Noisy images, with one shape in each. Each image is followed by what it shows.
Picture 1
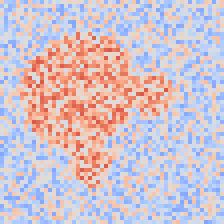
bear's head
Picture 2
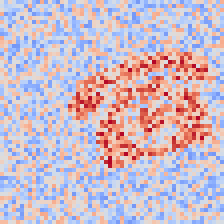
telephone
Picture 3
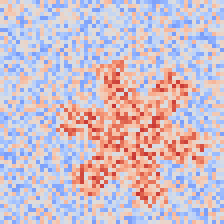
asterisk
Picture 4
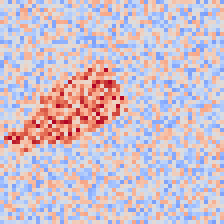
bottle
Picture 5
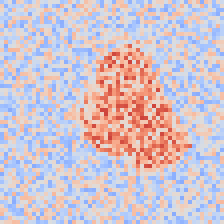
cloud
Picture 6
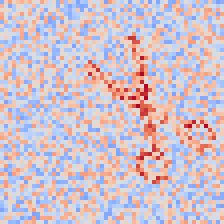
pair of scissors
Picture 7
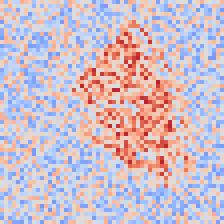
chess knight
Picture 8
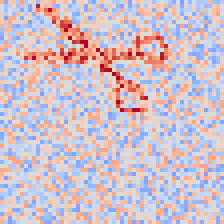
pair of scissors
